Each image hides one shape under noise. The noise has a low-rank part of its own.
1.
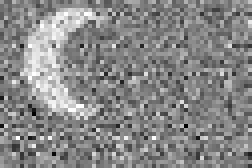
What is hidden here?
light crescent
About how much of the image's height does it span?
two thirds
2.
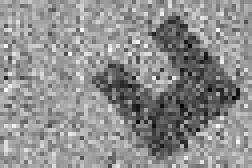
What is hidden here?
dark square with a notch
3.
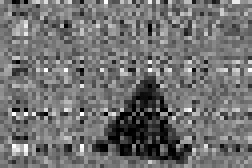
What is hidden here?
dark triangle
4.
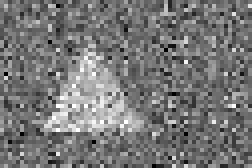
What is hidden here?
light triangle
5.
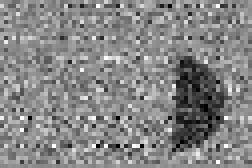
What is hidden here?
dark half disc
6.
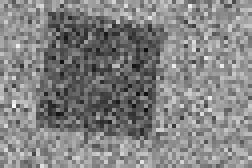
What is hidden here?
dark square
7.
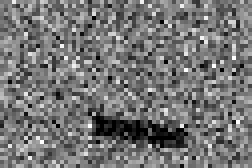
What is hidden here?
dark bar, bottom middle
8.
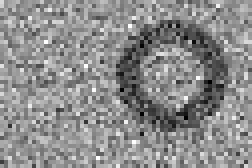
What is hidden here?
dark ring
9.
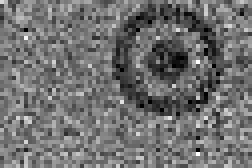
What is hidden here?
dark bullseye
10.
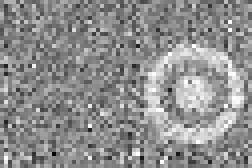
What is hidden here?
light bullseye
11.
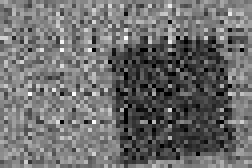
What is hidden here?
dark square
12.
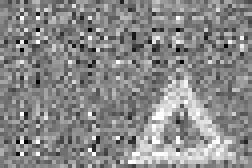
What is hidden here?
light triangle frame
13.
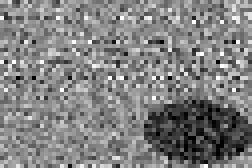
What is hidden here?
dark ellipse, bottom right
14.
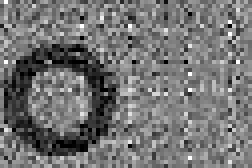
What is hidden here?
dark ring
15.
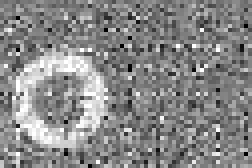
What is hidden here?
light ring
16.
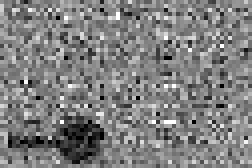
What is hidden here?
dark lollipop, bottom left
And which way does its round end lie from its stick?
right
